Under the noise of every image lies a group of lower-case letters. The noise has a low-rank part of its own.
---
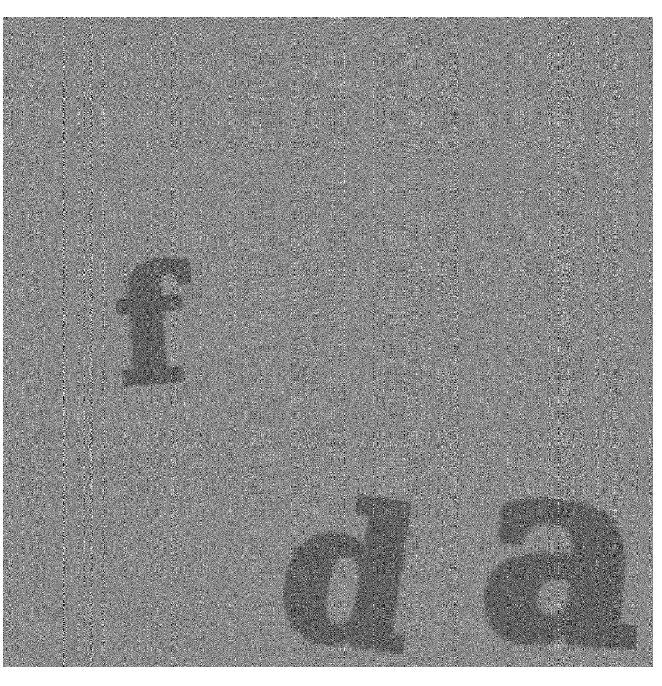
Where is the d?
bottom middle
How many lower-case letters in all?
3
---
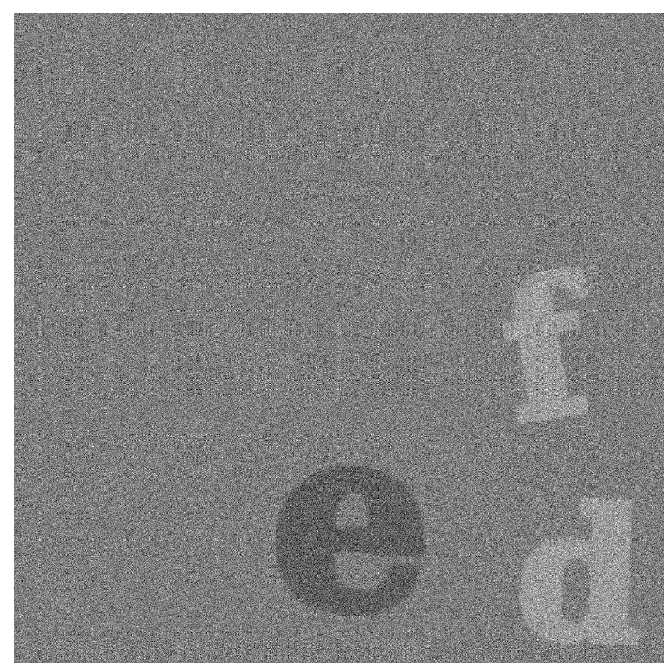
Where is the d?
bottom right
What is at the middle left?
nothing
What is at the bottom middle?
e
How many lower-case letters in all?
3
